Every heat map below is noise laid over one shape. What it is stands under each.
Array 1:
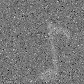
musical note
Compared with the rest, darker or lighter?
lighter
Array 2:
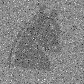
chess knight
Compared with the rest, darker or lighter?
darker
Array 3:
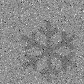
snowflake
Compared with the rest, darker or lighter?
darker
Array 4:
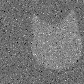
cat's head
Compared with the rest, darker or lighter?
lighter
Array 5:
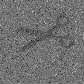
pair of scissors
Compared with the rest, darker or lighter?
darker
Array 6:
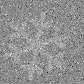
snowflake
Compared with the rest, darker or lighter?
lighter
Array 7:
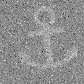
anchor
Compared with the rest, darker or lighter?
lighter
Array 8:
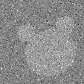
bear's head
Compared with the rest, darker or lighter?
lighter
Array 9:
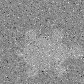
turtle
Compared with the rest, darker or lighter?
lighter
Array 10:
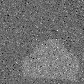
cloud
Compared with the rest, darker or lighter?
lighter
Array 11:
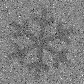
snowflake
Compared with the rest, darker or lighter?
darker
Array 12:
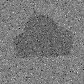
cloud
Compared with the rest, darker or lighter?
darker
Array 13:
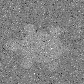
turtle
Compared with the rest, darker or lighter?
lighter
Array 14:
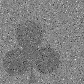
club
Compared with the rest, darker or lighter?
darker
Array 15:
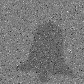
bell
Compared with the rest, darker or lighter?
darker
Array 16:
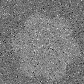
flower
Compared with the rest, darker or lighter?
lighter
